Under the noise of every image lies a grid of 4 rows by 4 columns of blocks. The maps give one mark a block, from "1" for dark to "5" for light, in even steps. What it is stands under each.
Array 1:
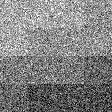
5554
5444
3332
2111
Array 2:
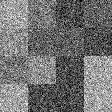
5312
4221
3415
5115
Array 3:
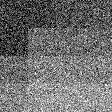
1122
1333
3444
4555
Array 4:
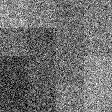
5434
3234
1235
1245
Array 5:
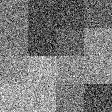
3112
3124
4544
5531
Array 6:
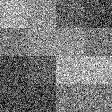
5421
3443
1255
1133
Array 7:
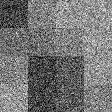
1455
3345
4125
5124
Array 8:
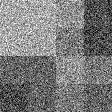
5541
5531
2243
1232
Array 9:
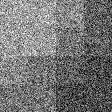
5542
5532
4321
3311
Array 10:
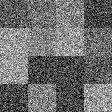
2341
5453
5112
1415
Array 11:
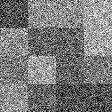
1445
4225
3523
4211
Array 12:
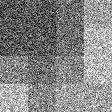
1124
1125
3235
5344
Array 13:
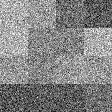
5421
5335
4344
1112
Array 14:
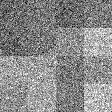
1212
1235
4423
3425
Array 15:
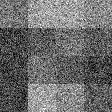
3554
1232
1321
1542
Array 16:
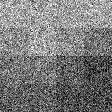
5555
4543
3321
2211
